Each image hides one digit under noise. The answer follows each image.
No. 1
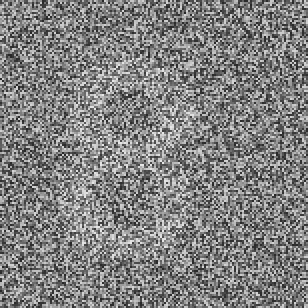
8
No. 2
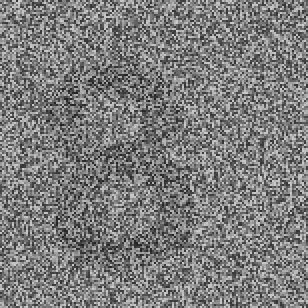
8
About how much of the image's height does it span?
two thirds
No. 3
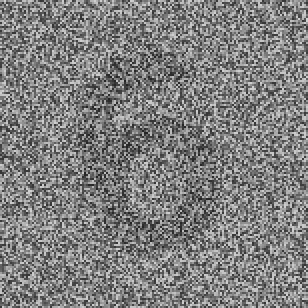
6
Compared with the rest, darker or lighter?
darker
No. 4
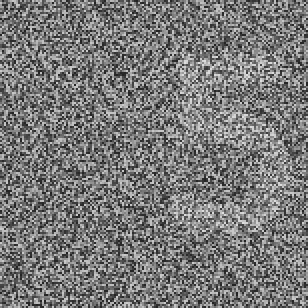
5
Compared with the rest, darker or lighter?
lighter
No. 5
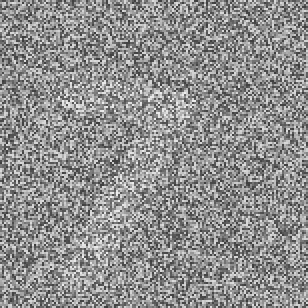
7
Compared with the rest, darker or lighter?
lighter
